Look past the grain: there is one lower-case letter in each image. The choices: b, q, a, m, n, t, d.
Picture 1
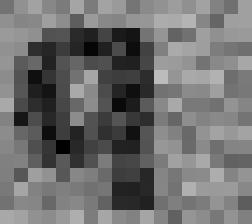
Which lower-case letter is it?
q
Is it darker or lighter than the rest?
darker
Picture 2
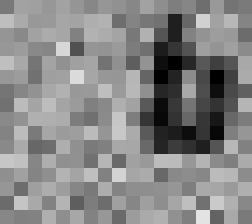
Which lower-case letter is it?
b
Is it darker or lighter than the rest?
darker
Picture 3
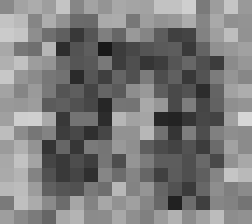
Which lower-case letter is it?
n
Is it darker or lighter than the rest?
darker
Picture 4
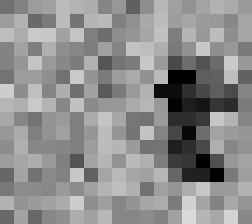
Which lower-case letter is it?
t
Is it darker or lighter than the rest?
darker
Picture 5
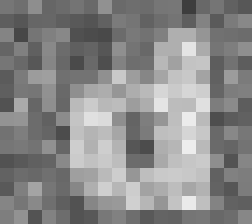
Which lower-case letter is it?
d
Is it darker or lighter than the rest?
lighter
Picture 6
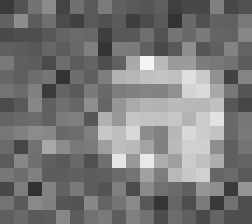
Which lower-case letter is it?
a
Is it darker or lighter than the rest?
lighter
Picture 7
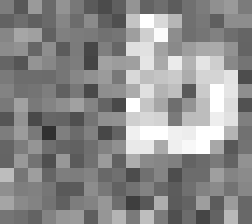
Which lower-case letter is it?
b
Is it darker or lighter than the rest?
lighter
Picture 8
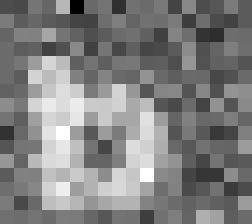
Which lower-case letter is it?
b
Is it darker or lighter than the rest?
lighter
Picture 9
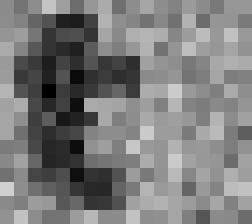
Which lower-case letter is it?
t
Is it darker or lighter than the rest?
darker
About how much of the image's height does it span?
nearly all
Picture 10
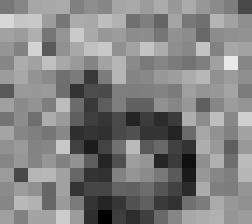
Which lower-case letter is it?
b
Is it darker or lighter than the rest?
darker
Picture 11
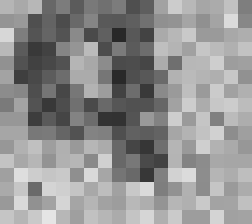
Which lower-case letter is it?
q
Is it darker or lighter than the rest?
darker
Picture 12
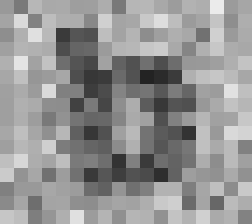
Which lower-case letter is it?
b
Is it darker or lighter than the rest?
darker
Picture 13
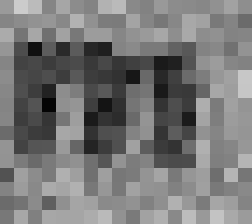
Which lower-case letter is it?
m
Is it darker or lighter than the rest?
darker
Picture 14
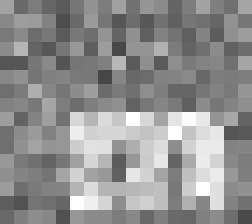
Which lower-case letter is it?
m
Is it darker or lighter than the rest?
lighter
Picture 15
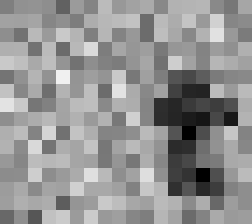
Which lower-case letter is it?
t
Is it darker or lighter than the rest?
darker
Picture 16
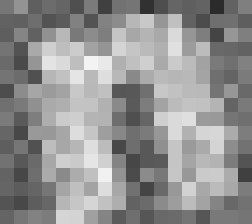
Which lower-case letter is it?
n
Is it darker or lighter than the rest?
lighter
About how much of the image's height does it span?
nearly all
